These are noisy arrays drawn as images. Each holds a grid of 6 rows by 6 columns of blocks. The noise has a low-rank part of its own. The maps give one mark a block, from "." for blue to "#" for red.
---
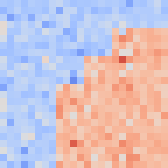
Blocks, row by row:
. . . . . .
. . . . # #
. . . # # #
. . # # # #
. . # # # #
. . # # # #
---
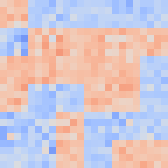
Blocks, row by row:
# . . . . .
. # # # # #
# # # # # .
# . . # # .
. . # . . .
. . # . # #
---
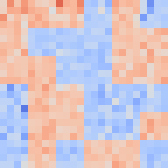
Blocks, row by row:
# # # . # .
# . . . # #
# # . . # #
. # # . . .
. # # . . #
. # . # # .
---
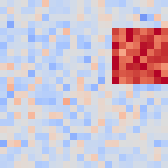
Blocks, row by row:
. . . . . .
. . . . # #
. . . . # #
. . . . . .
. . . . . .
. . . . . .
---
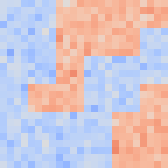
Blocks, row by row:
. . # # # #
. . # # # .
. . # . . .
. # # . . #
. . . . # #
. . . . # #
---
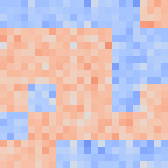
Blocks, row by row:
. . . . . #
# # # # . .
# # # # . .
# . # # . #
. # # # # #
# # . . . .
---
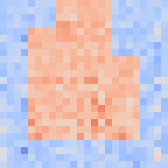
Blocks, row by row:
. . # # . .
. # # # . .
. # # # # .
. # # # # .
. # # # # .
. . . . . .
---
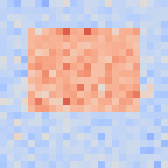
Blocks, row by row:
. . . . . .
. # # # # .
. # # # # .
. # # # # .
. . . . . .
. . . . . .
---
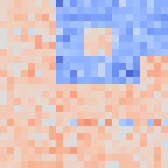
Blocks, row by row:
# # . . . .
# # . # . .
# # . . . #
# # # # # #
# # # # # #
# # # # # #
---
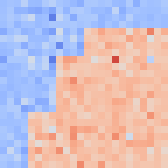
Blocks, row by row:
. . . . . .
. . . # # #
. . # # # #
. . # # # #
. # # # # #
. # # # # #
